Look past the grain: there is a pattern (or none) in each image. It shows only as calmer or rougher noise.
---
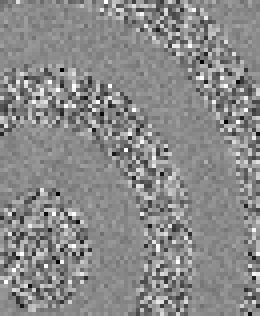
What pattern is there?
rings round one point
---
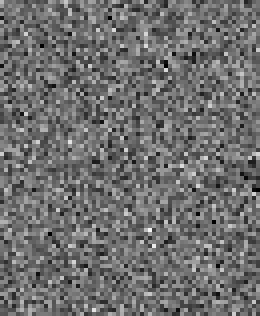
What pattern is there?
only noise
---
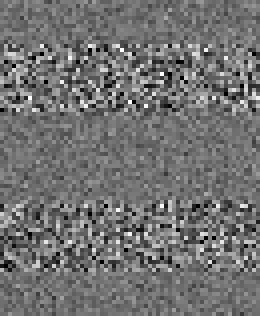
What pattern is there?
horizontal stripes
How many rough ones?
2
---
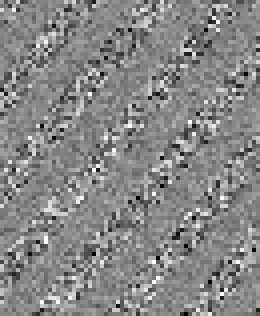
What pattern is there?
diagonal stripes
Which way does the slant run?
bottom left to top right
